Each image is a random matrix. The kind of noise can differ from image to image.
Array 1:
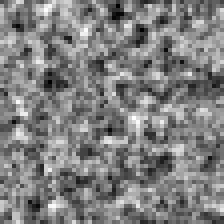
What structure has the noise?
blotchy
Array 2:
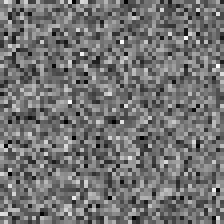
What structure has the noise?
low rank plus noise
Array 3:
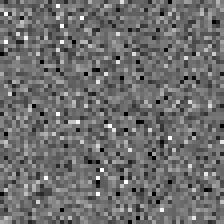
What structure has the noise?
heavy tails
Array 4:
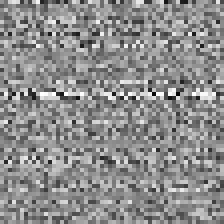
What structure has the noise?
rows of uneven size
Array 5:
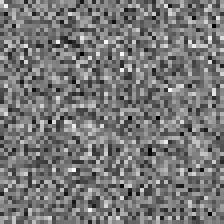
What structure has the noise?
low rank plus noise
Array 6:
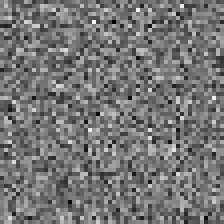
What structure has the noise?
low rank plus noise
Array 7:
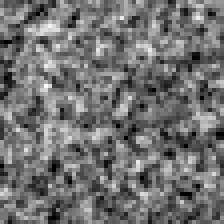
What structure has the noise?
blotchy
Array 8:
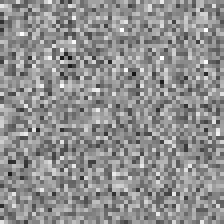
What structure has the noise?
low rank plus noise
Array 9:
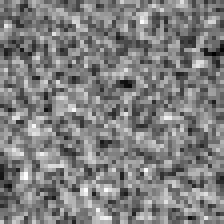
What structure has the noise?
blotchy
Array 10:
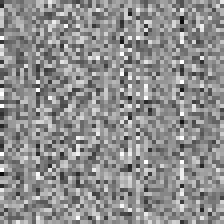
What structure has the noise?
columns of uneven size
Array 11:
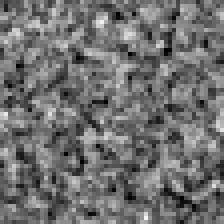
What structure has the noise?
blotchy
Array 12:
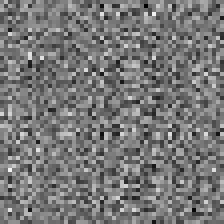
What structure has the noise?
low rank plus noise
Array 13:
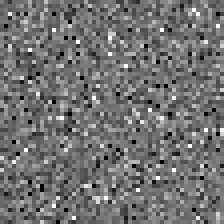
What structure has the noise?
heavy tails
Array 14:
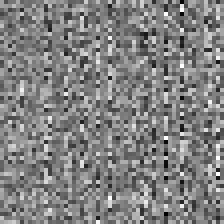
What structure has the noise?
columns of uneven size
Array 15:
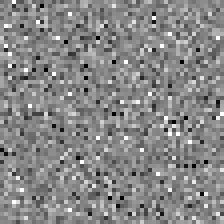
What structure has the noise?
heavy tails
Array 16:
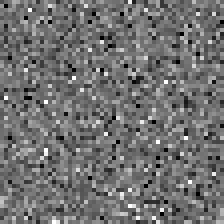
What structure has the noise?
heavy tails
